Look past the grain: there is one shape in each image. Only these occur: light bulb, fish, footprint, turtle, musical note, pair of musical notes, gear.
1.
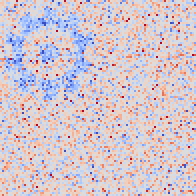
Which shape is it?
gear
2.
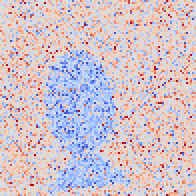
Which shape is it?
fish
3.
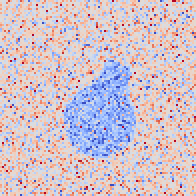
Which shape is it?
light bulb
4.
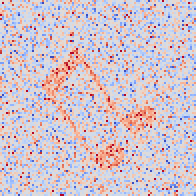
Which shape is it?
pair of musical notes
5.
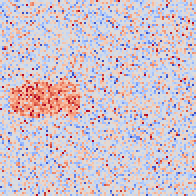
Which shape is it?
footprint
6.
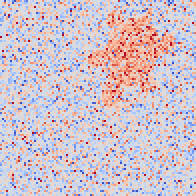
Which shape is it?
turtle
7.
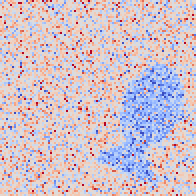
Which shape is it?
fish
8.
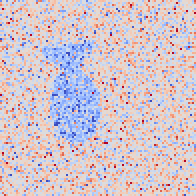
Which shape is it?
fish
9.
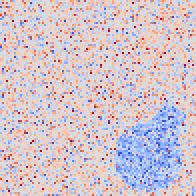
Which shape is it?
light bulb
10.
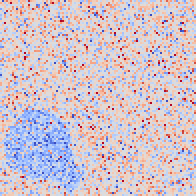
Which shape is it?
light bulb
